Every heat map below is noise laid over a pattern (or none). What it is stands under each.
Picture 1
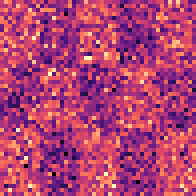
a checkerboard
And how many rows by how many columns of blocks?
3 by 5
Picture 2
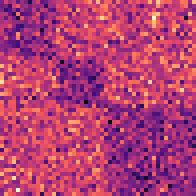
blocks along the diagonal
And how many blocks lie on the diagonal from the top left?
3
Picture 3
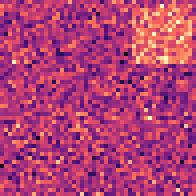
one block
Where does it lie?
top right
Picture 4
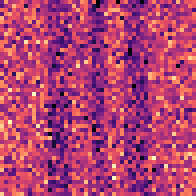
bands of columns
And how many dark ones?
3
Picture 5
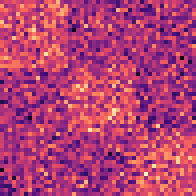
blocks along the diagonal
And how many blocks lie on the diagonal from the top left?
3
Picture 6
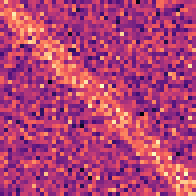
a diagonal band
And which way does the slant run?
top left to bottom right
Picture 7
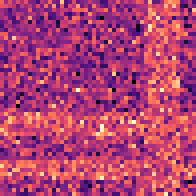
bands of rows crossing bands of columns
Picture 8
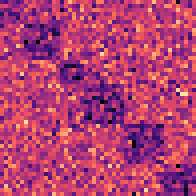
blocks along the diagonal
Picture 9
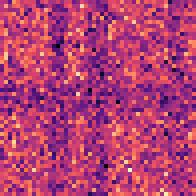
bands of rows crossing bands of columns
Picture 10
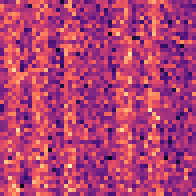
bands of columns
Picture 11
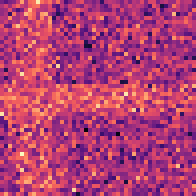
bands of rows crossing bands of columns
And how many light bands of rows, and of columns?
1 and 1
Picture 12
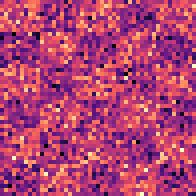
a checkerboard
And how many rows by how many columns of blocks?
6 by 5
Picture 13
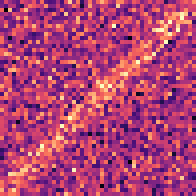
a diagonal band
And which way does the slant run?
bottom left to top right
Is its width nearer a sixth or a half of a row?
a sixth
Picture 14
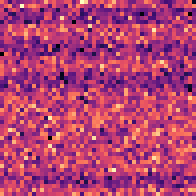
bands of rows
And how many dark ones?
4
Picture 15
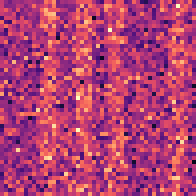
bands of columns
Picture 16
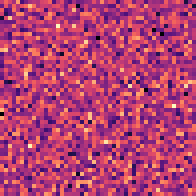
only noise
